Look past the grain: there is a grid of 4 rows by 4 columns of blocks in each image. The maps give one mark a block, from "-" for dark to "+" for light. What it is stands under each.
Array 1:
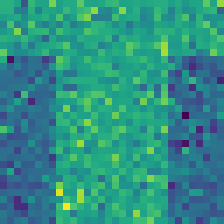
++++
-++-
-++-
-++-
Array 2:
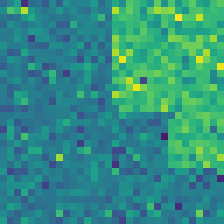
--++
--++
---+
----
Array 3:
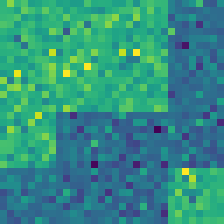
+++-
+++-
+---
---+
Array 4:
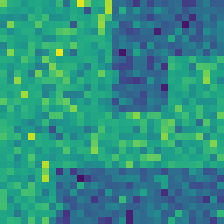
++--
++-+
++++
+---
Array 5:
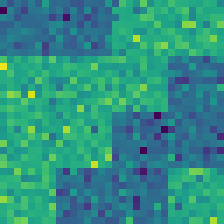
--++
+++-
++--
+--+
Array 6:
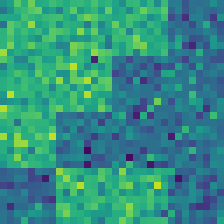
+++-
++--
+---
-++-
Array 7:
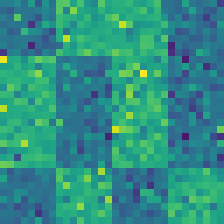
-++-
+-+-
+-+-
-+-+
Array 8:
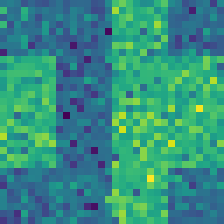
--+-
+-++
+-++
--+-
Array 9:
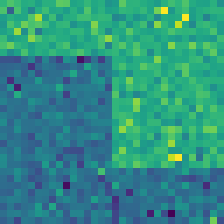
++++
--++
--++
----
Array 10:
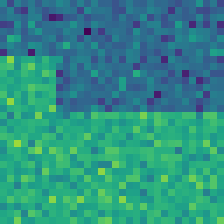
----
+---
++++
++++
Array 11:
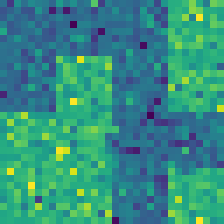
---+
-+-+
++--
++-+
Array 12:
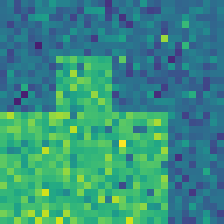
----
-+--
+++-
+++-
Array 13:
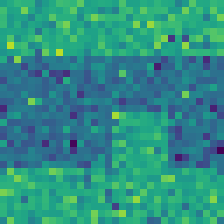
++++
----
--+-
++++
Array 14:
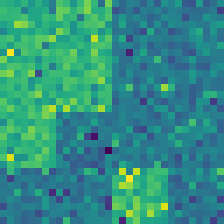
++--
++--
+---
--+-
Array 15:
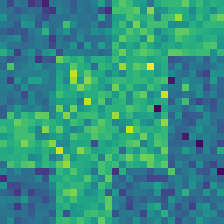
--++
-++-
+++-
-+--
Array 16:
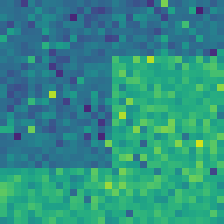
----
--++
--++
++++
